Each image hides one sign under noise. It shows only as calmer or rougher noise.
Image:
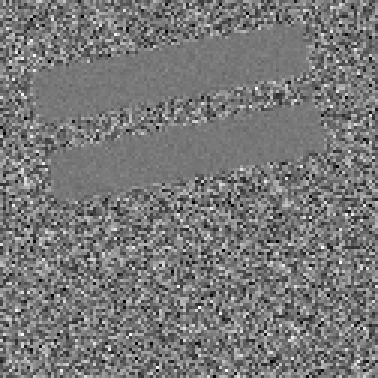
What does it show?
calm equals sign
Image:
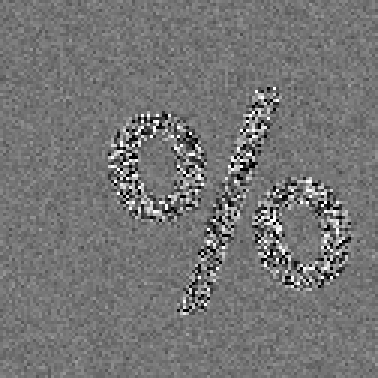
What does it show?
rough percent sign
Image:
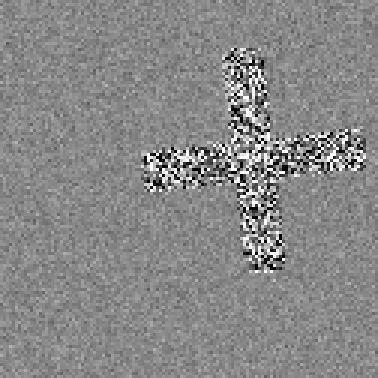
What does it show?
rough plus sign
